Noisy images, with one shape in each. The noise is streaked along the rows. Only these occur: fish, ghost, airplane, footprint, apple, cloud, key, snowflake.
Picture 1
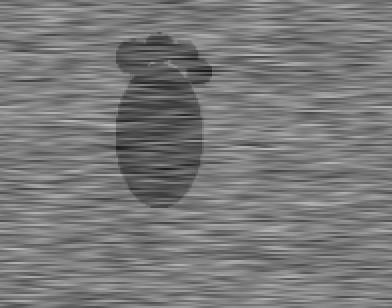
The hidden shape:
footprint
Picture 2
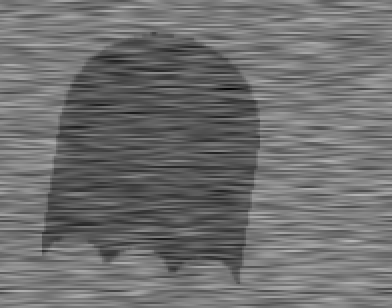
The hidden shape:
ghost
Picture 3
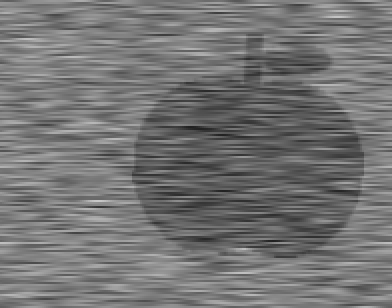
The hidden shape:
apple
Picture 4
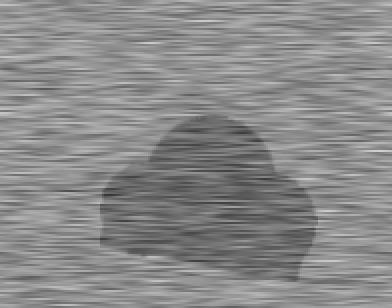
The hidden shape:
cloud
